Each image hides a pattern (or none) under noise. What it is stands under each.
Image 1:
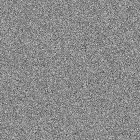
only noise
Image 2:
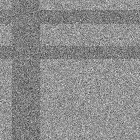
bands of rows crossing bands of columns
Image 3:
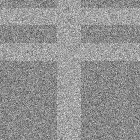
bands of rows crossing bands of columns
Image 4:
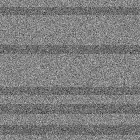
bands of rows
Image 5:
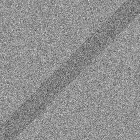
a diagonal band
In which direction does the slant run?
bottom left to top right
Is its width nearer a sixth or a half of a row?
a sixth
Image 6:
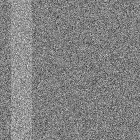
one band of columns
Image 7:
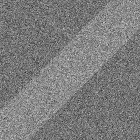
a diagonal band
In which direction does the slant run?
bottom left to top right
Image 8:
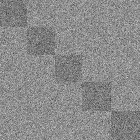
blocks along the diagonal
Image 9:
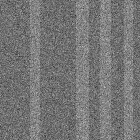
bands of columns
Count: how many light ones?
4
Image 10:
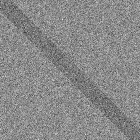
a diagonal band
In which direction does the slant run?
top left to bottom right
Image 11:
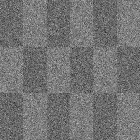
a checkerboard
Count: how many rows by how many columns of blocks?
3 by 6
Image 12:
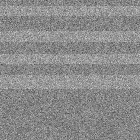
bands of rows
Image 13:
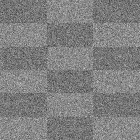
a checkerboard
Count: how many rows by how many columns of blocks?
6 by 3
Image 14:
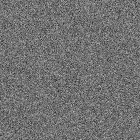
only noise
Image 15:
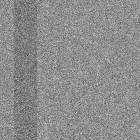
one band of columns
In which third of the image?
left
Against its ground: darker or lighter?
darker
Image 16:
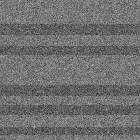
bands of rows
